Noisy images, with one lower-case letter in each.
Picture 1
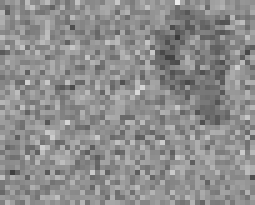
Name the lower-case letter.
q
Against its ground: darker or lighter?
darker
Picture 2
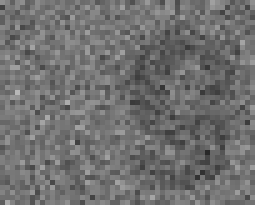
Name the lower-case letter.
g
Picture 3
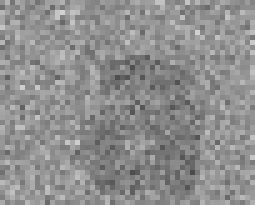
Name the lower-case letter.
a
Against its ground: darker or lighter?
darker
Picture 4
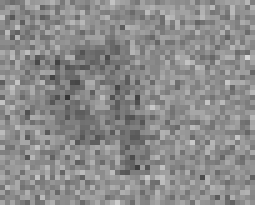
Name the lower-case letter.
q
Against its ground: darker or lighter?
darker
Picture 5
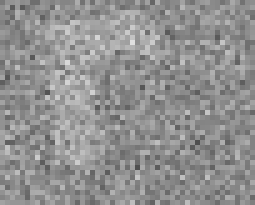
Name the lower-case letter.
r
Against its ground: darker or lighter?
lighter
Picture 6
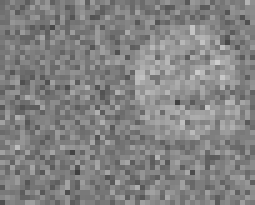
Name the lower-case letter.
e
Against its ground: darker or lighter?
lighter
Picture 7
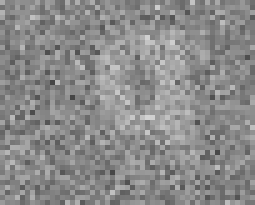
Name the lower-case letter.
q
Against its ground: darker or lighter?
lighter
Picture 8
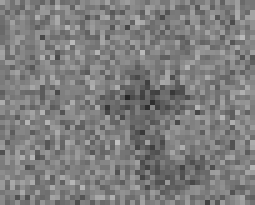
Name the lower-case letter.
t
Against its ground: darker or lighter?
darker
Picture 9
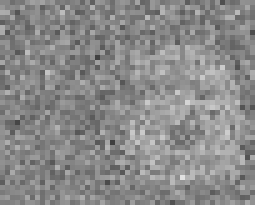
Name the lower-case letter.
a
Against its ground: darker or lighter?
lighter
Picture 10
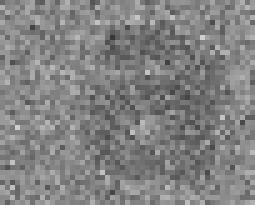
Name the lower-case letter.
a
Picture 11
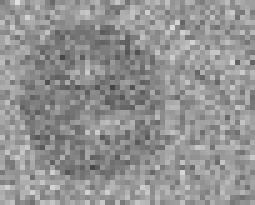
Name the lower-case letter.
e
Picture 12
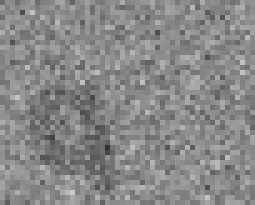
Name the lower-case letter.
q
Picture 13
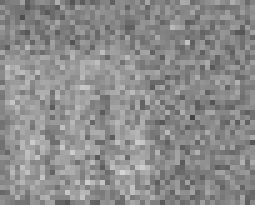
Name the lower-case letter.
m
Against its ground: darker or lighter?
lighter
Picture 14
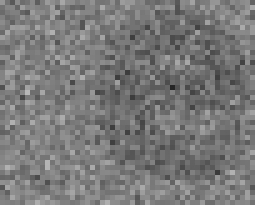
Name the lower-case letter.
e
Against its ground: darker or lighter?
darker
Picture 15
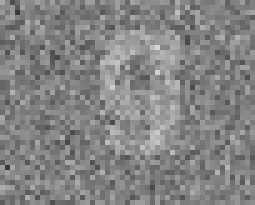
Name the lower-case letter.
g
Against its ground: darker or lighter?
lighter
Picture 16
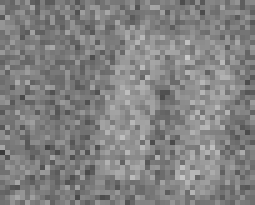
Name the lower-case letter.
n
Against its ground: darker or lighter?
lighter
